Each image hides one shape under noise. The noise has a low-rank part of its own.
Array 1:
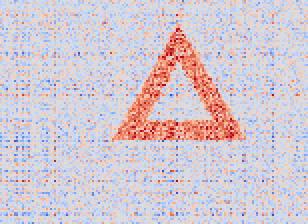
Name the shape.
triangle frame
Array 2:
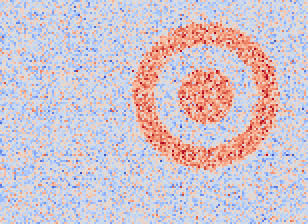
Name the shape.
bullseye
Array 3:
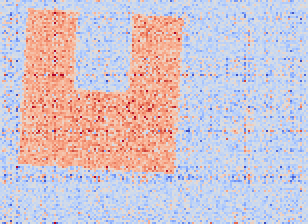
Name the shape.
square with a notch
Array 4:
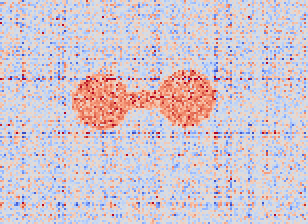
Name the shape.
dumbbell
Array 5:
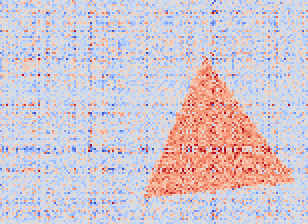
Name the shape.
triangle
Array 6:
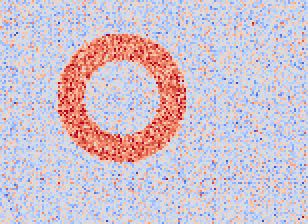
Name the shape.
ring
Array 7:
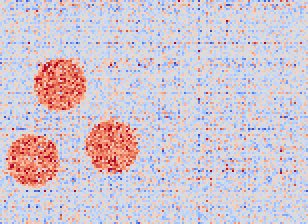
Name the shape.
three dots
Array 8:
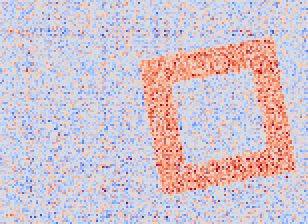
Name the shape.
square frame
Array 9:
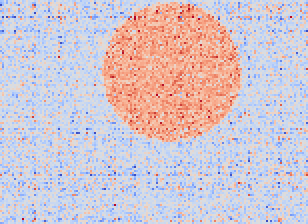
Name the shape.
disc
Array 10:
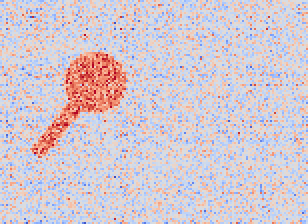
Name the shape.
lollipop
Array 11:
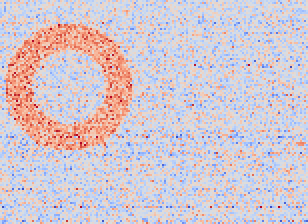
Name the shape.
ring
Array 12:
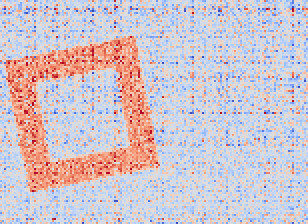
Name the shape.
square frame
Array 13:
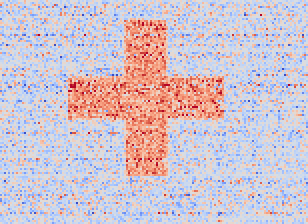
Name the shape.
cross
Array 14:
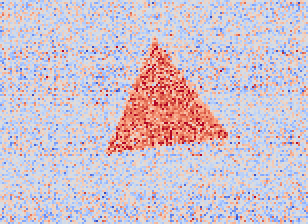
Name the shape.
triangle
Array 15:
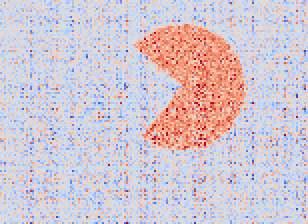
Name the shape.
disc with a wedge cut out
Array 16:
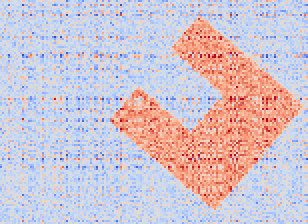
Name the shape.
square with a notch
